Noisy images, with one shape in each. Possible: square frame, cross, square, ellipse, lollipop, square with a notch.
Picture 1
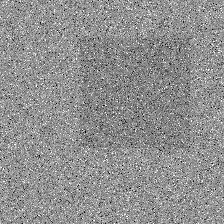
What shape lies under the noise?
square
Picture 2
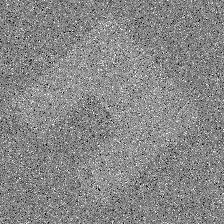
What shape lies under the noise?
square with a notch
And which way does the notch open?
down and left
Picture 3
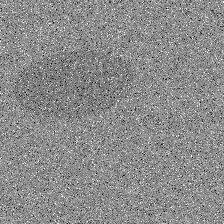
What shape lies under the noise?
ellipse
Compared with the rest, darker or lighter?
darker
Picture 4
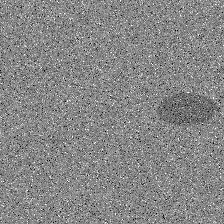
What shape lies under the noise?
ellipse
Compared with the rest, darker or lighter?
darker
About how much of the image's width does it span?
a quarter
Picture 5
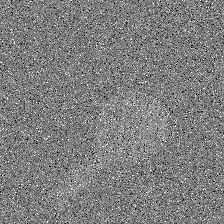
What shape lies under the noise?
lollipop
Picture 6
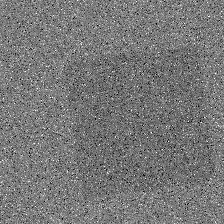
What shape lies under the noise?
square
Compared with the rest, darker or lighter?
darker
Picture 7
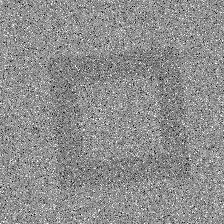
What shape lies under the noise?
square frame
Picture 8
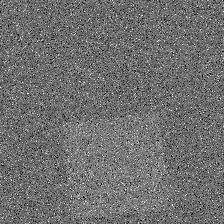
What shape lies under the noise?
square
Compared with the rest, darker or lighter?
lighter
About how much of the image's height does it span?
half
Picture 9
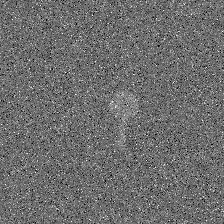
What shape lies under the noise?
lollipop
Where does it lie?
centre
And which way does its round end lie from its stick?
up
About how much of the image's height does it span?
a quarter
